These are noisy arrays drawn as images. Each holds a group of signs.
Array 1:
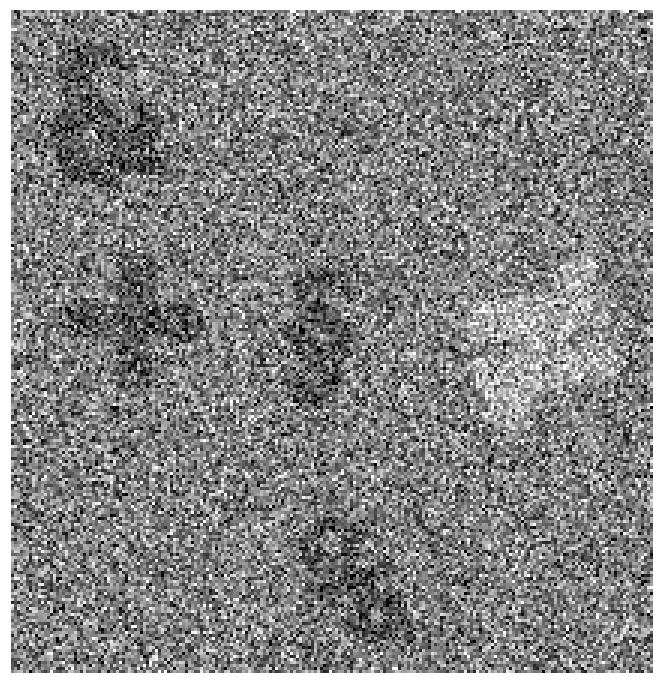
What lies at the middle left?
plus sign
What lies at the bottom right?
nothing
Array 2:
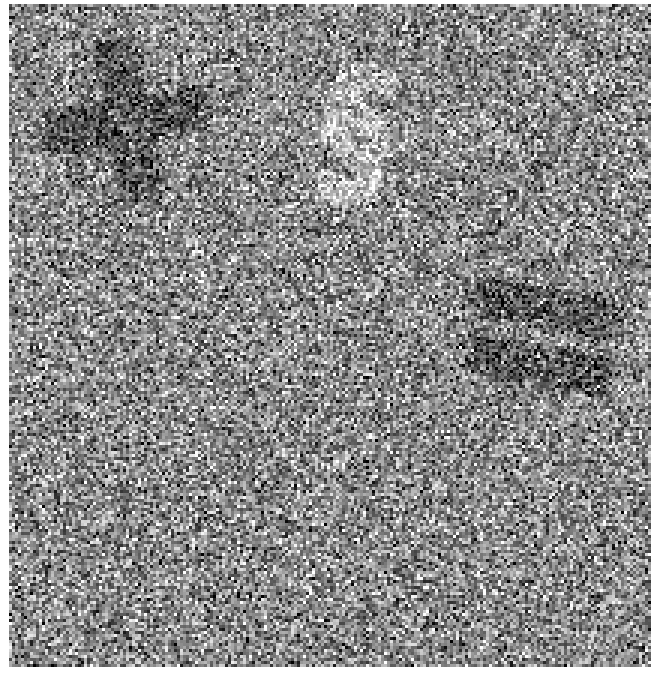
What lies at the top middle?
section sign
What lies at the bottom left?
nothing
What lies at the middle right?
equals sign
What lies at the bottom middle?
nothing
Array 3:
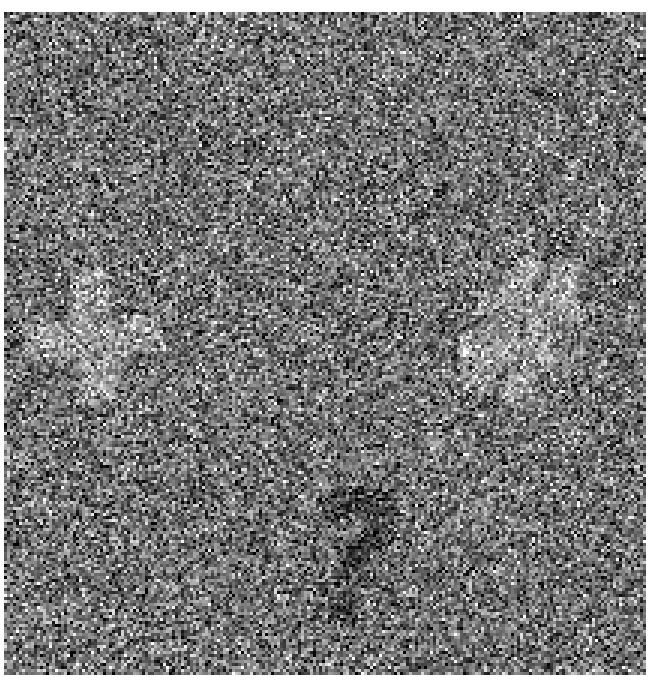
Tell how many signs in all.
3
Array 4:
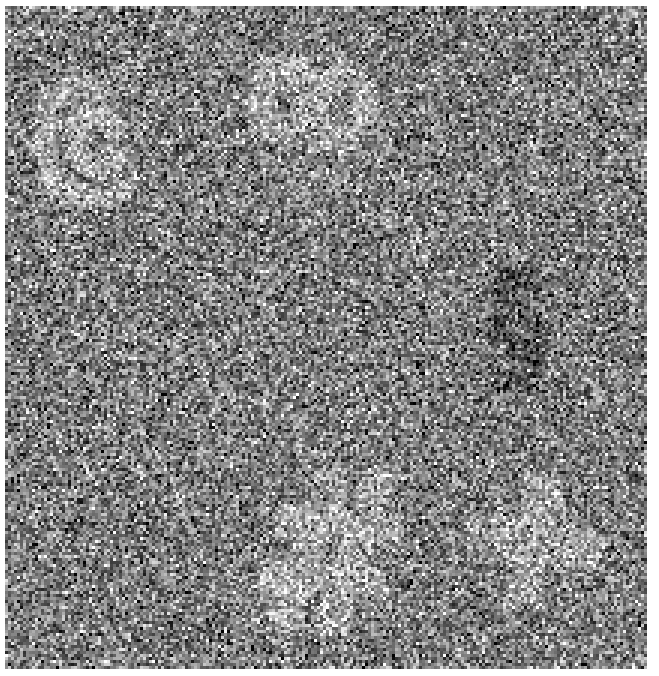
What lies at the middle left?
nothing
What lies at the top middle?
infinity sign
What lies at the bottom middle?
hash sign
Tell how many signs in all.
5
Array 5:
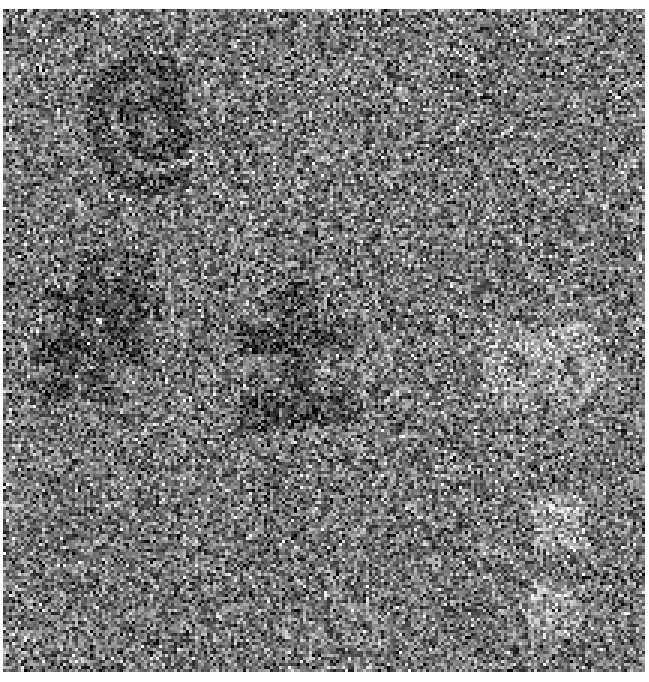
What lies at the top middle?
nothing
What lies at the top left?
at sign
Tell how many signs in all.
5
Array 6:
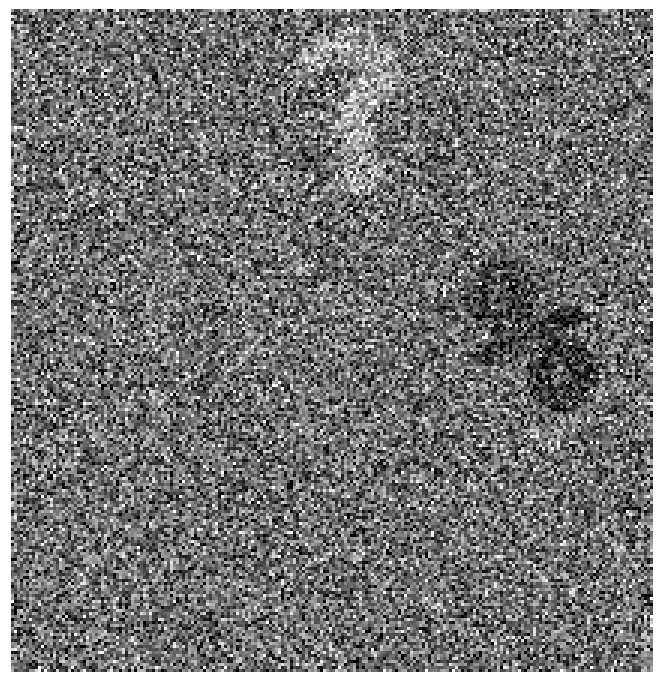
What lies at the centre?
nothing
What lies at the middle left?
nothing
